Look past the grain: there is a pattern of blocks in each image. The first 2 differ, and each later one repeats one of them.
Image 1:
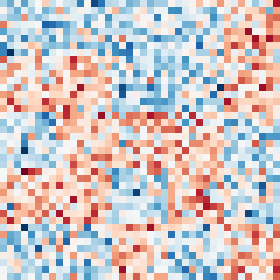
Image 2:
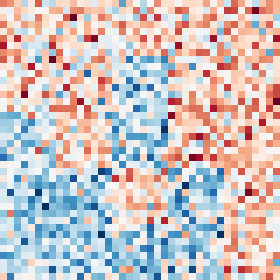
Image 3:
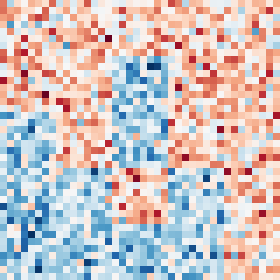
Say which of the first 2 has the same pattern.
2
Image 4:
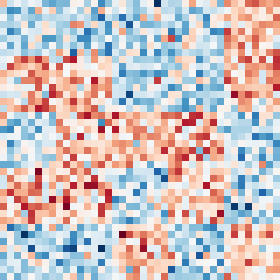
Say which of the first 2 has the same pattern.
1
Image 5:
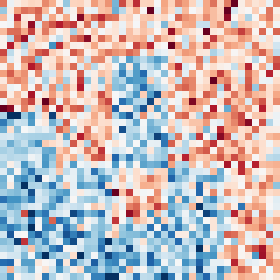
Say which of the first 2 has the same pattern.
2
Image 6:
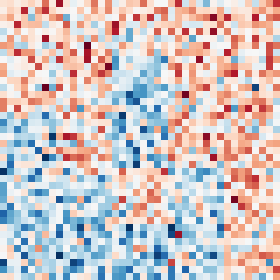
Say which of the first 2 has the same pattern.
2
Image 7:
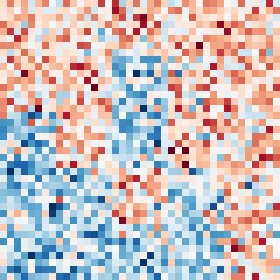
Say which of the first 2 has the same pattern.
2
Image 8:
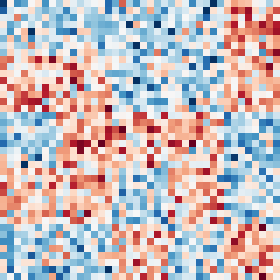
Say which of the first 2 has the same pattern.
1
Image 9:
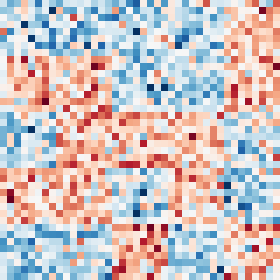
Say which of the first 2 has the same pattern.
1
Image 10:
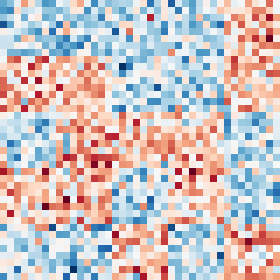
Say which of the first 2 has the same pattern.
1
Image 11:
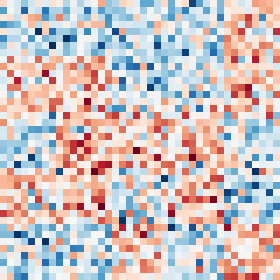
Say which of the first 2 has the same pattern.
1
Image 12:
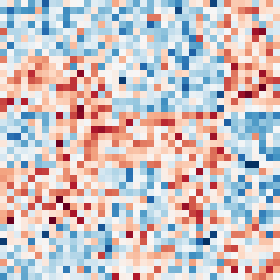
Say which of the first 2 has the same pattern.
1
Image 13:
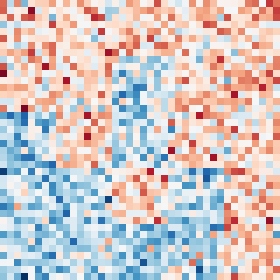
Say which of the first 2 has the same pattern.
2
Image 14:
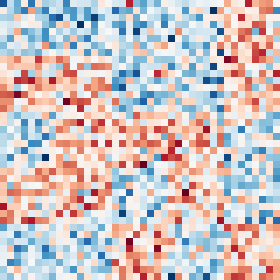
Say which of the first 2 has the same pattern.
1
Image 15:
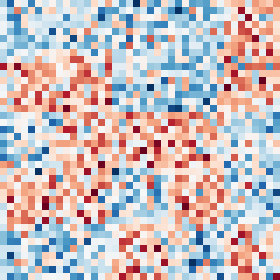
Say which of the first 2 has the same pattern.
1
